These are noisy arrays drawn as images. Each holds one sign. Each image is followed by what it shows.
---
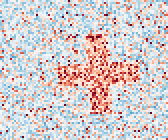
plus sign
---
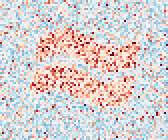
approximately sign
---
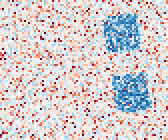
colon
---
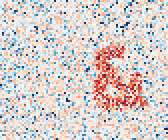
ampersand
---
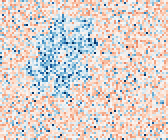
hash sign
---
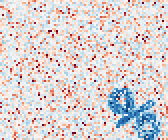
percent sign
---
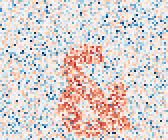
ampersand
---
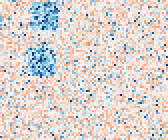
colon
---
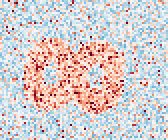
infinity sign
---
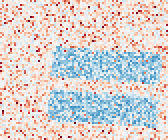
equals sign
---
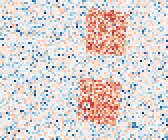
colon
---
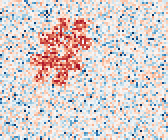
hash sign
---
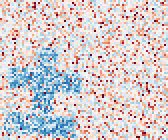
plus-minus sign
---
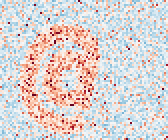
at sign
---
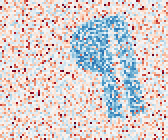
pilcrow
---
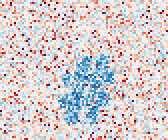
hash sign
